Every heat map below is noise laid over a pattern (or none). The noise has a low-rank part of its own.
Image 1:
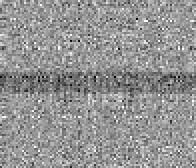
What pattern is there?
one horizontal stripe
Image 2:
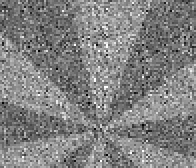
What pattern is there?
spokes from one point
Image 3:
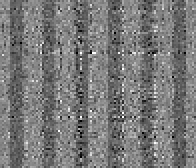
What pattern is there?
vertical stripes
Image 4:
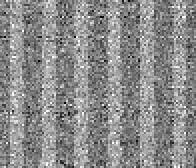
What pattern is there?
vertical stripes
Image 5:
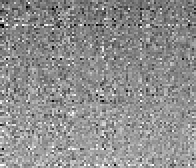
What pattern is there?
a smooth slope
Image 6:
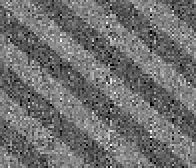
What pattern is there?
diagonal stripes
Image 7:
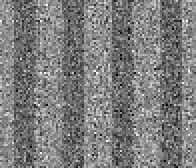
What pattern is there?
vertical stripes
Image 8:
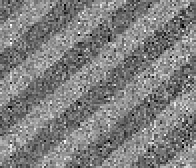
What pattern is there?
diagonal stripes
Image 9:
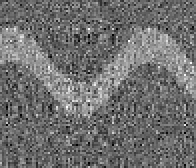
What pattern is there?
a wavy band
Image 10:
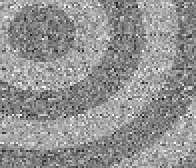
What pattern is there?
rings round one point
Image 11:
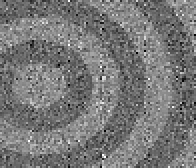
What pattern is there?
rings round one point
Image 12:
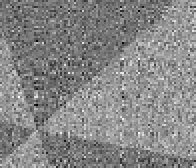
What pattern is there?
spokes from one point
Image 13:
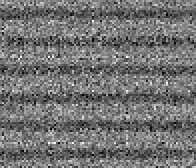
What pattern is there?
horizontal stripes
